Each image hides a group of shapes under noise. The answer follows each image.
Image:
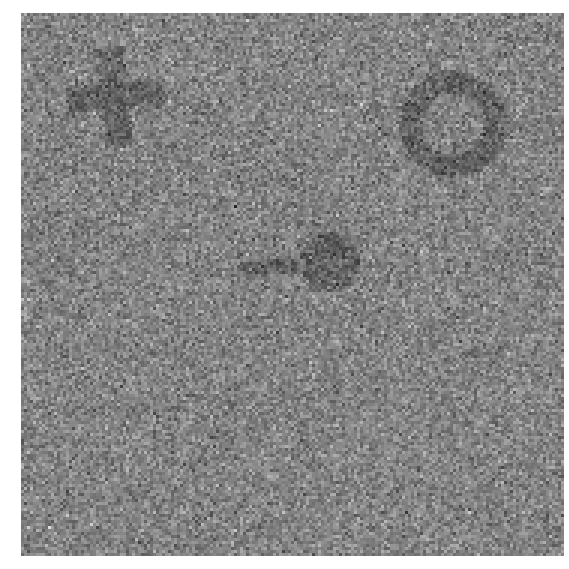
top left: cross; top right: ring; centre: lollipop
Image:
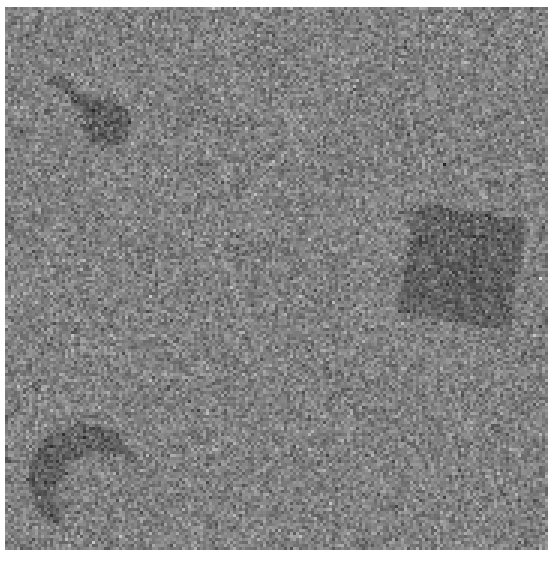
top left: lollipop; middle right: square; bottom left: crescent
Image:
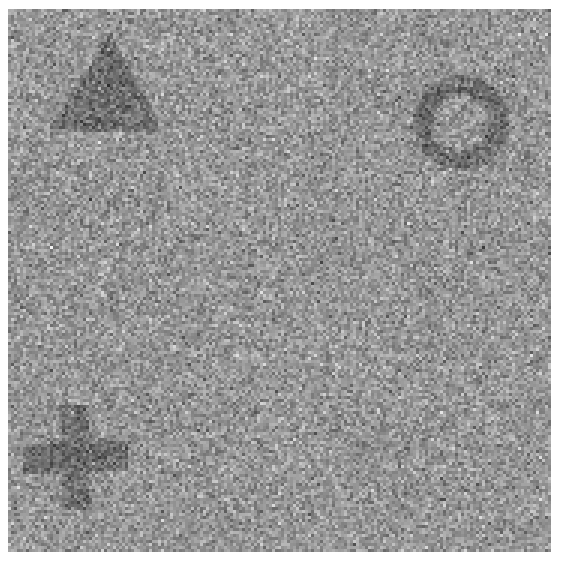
top left: triangle; top right: ring; bottom left: cross
